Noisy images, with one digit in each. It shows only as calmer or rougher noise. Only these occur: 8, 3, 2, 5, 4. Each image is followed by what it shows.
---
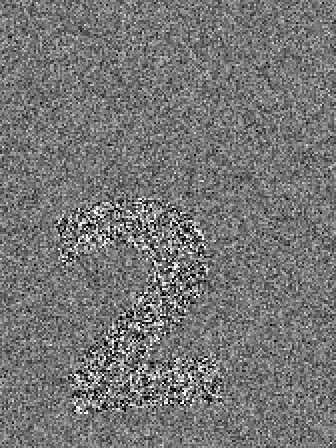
2
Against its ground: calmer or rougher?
rougher
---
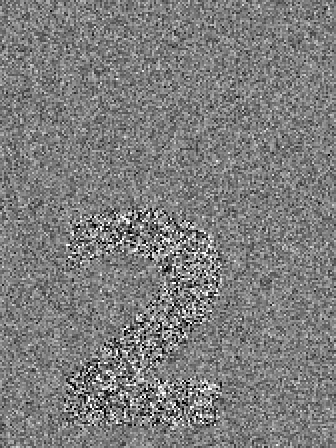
2
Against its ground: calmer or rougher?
rougher
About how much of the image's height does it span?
half
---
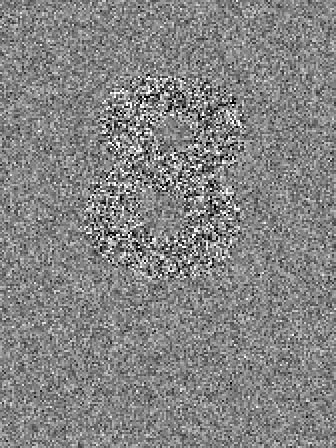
8
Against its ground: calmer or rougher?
rougher
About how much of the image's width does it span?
half
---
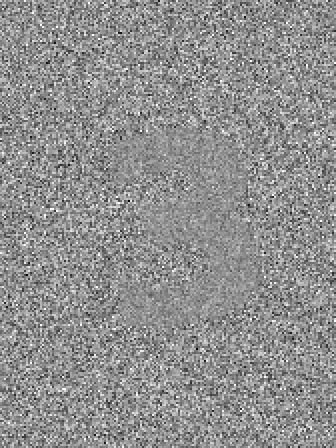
3
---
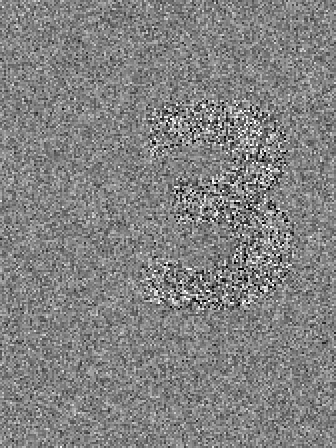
3
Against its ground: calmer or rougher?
rougher
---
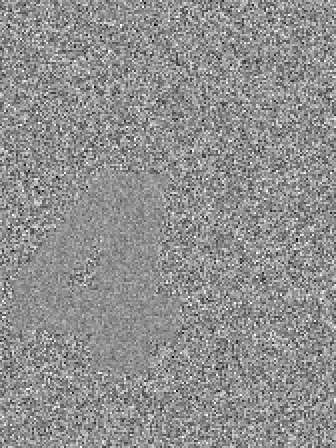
4
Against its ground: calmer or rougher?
calmer
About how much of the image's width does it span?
half
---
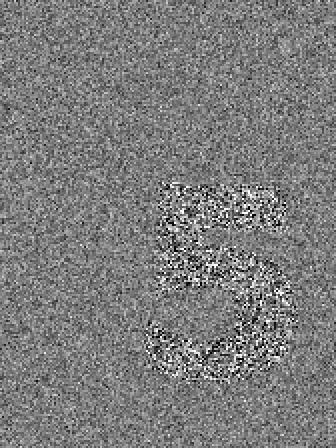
5
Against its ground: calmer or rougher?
rougher
